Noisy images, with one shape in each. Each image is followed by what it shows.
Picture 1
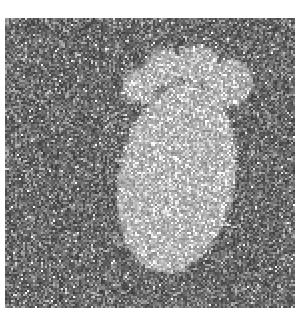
footprint
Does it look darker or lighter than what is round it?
lighter
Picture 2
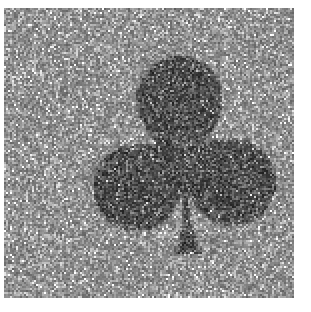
club
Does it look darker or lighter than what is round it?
darker
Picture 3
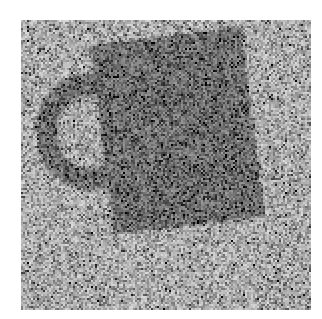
cup
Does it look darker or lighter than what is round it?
darker
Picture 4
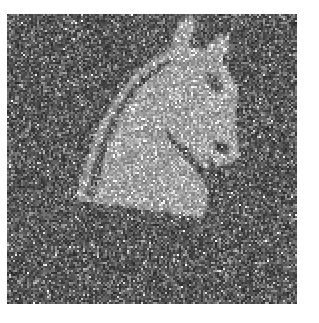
chess knight
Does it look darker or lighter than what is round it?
lighter
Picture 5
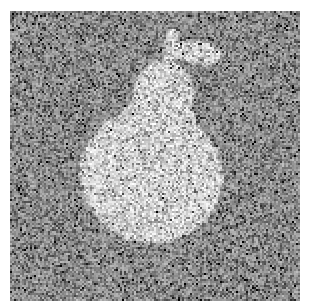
pear
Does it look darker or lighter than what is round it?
lighter
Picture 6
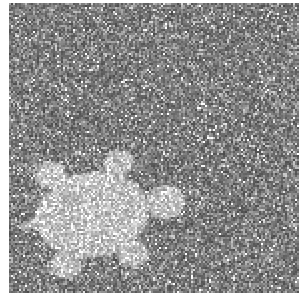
turtle
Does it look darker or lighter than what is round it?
lighter
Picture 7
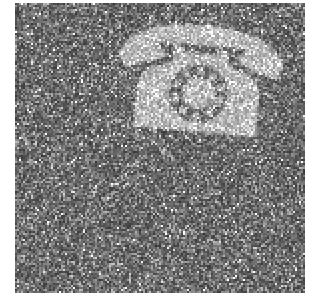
telephone
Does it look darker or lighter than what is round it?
lighter
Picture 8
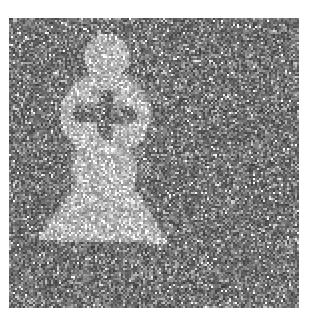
chess bishop
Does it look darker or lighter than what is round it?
lighter
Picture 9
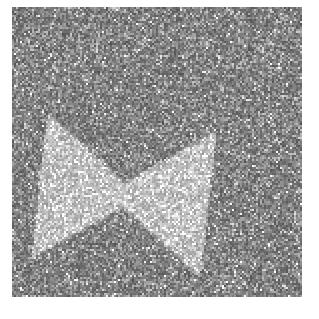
bow tie
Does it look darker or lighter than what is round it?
lighter
